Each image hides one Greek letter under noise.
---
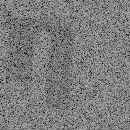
eta
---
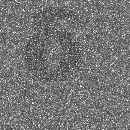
delta
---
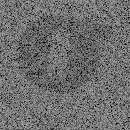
sigma
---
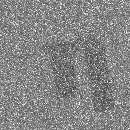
eta
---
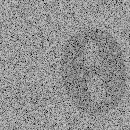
theta
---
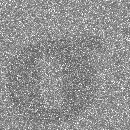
sigma
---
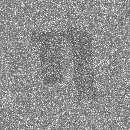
eta
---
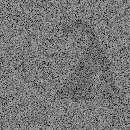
lambda
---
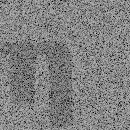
eta
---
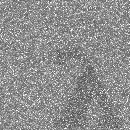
lambda
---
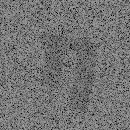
eta
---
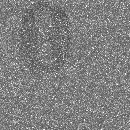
theta
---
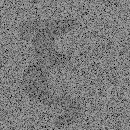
xi
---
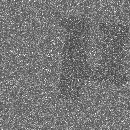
mu
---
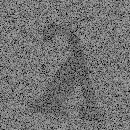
lambda
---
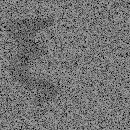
xi
